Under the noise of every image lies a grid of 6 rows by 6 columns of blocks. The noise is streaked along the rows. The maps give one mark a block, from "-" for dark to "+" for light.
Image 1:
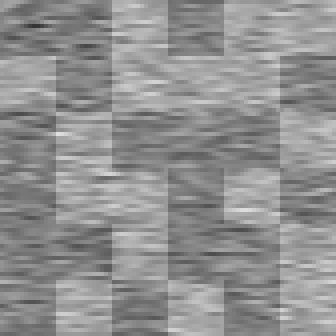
- - + - + +
+ - + + + -
- + - - - +
- + + - + -
- - + - - +
- + - + - +
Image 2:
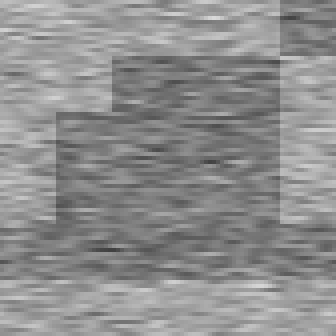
+ + + + + -
+ + - - - +
+ - - - - +
+ - - - - +
- - - - - -
+ + + + + +
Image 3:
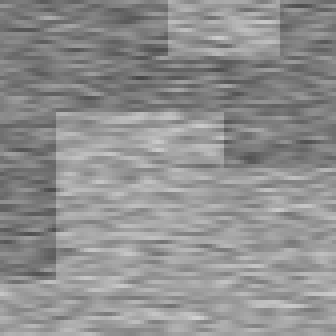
- - - + + -
- - - - - -
- + + + - -
- + + + + +
- + + + + +
+ + + + + +
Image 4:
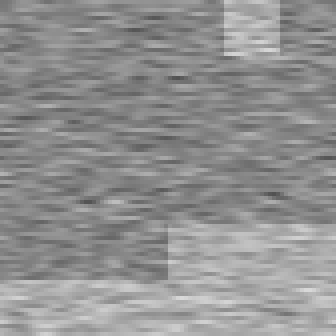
- - - - + -
- - - - - -
- - - - - -
- - - - - -
- - - + + +
+ + + + + +
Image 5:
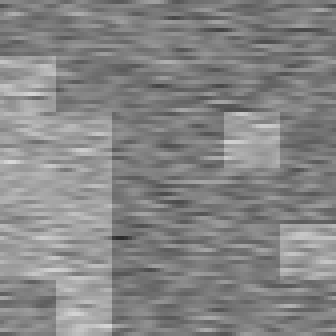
- - - - - -
+ - - - - -
+ + - - + -
+ + - - - -
+ + - - - +
- + - - - -
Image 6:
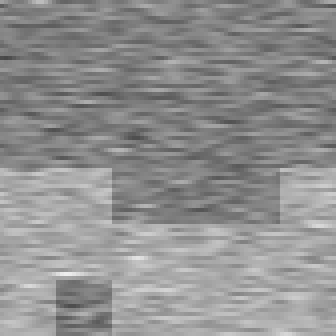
- - - - - -
- - - - - -
- - - - - -
+ + - - - +
+ + + + + +
+ - + + + +
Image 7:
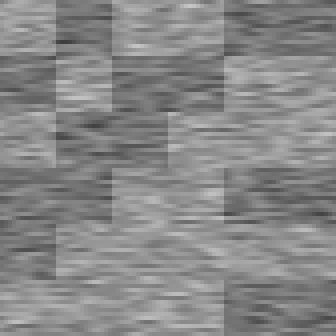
+ - + + - -
- + - - + +
+ - - + + +
- - + + - -
- + + + + +
+ + + + - -
